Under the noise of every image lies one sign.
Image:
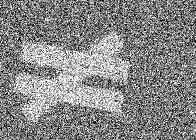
not-equal sign
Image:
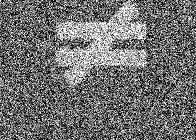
not-equal sign
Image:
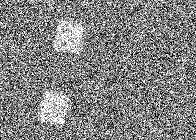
colon
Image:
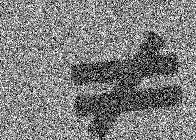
not-equal sign
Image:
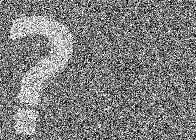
question mark
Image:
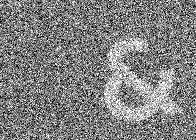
ampersand
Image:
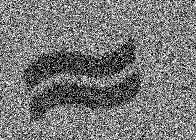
approximately sign
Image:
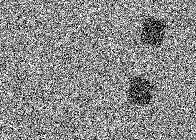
colon
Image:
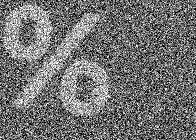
percent sign
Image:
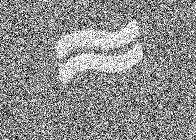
approximately sign
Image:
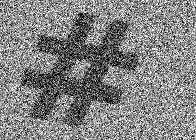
hash sign
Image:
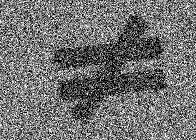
not-equal sign
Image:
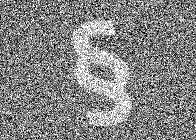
section sign
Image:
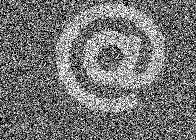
at sign
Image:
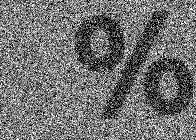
percent sign
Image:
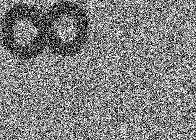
infinity sign
